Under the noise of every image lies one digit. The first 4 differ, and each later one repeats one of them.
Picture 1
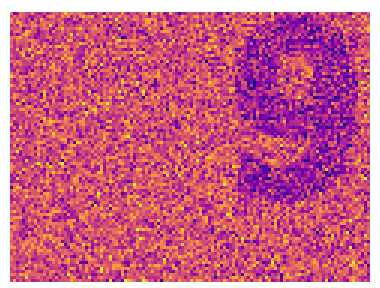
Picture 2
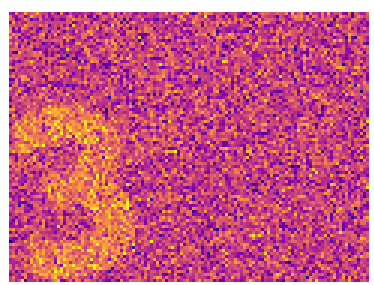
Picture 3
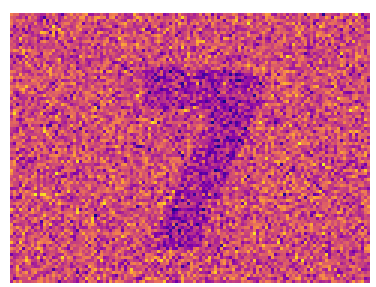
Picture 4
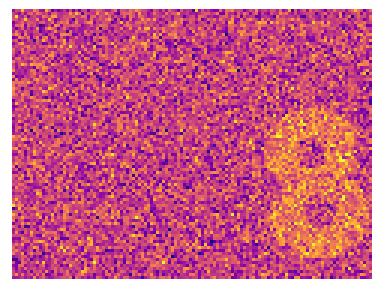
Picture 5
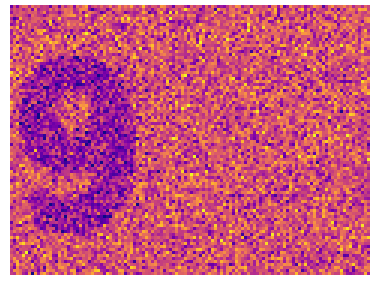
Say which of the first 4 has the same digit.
1
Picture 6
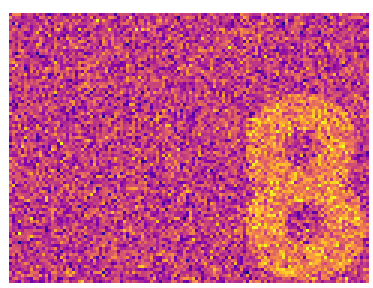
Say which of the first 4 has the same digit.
4
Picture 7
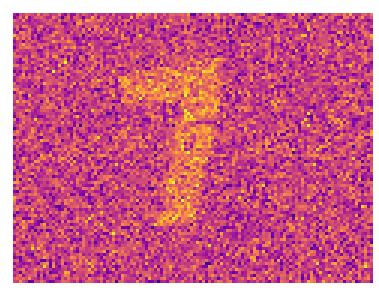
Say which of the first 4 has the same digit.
3
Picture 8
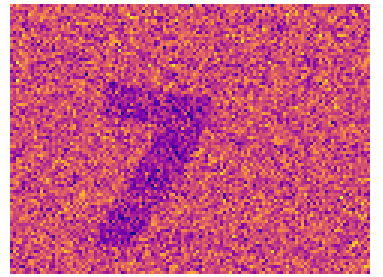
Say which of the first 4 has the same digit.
3
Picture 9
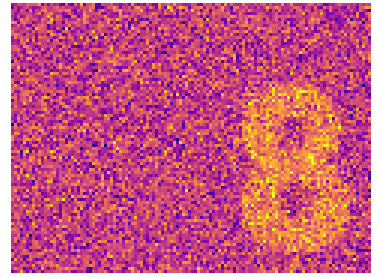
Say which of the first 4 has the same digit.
4
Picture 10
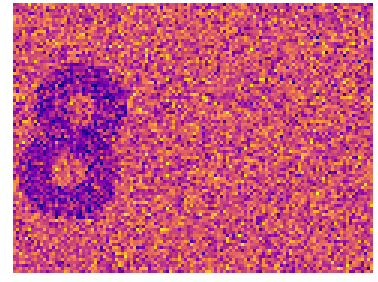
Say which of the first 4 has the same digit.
4
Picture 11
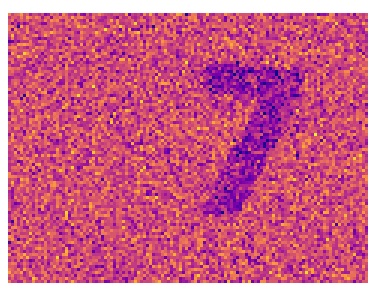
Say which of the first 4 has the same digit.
3
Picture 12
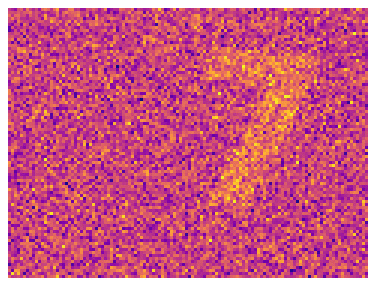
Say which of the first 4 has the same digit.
3
